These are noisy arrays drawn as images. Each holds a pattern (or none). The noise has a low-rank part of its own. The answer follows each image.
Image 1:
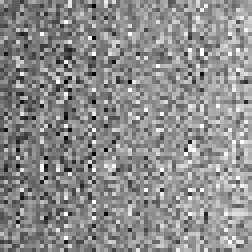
a smooth slope
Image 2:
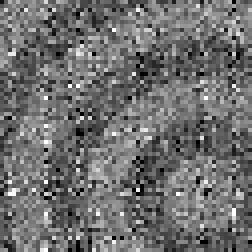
rings round one point
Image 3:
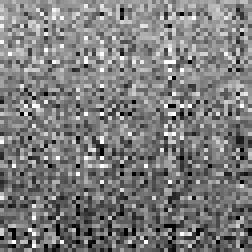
a smooth slope
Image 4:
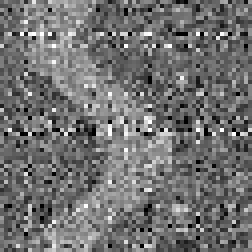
a wavy band
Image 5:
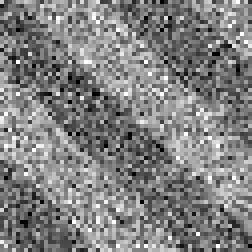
diagonal stripes
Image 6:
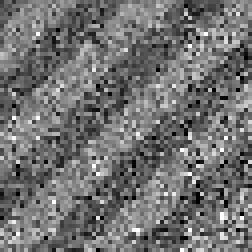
diagonal stripes
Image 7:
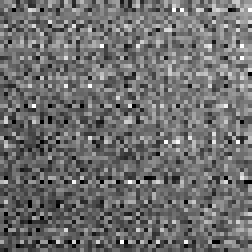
a smooth slope
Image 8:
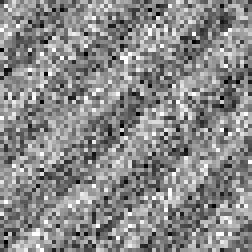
diagonal stripes
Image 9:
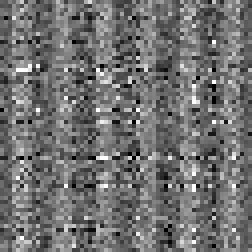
vertical stripes
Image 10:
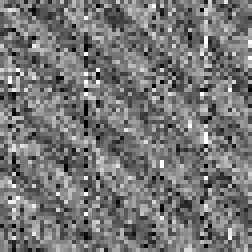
diagonal stripes
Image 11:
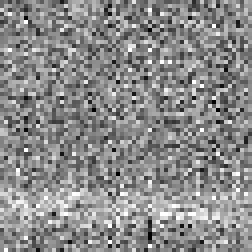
one horizontal stripe
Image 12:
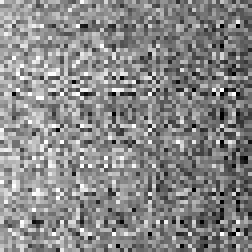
a smooth slope
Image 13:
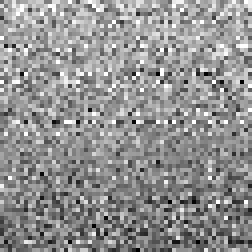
a smooth slope
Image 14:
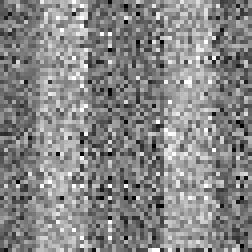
vertical stripes
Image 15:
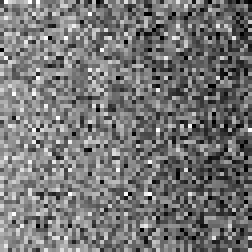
a smooth slope
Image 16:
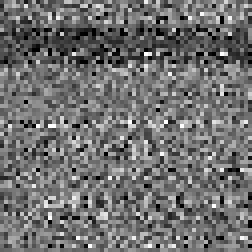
one horizontal stripe
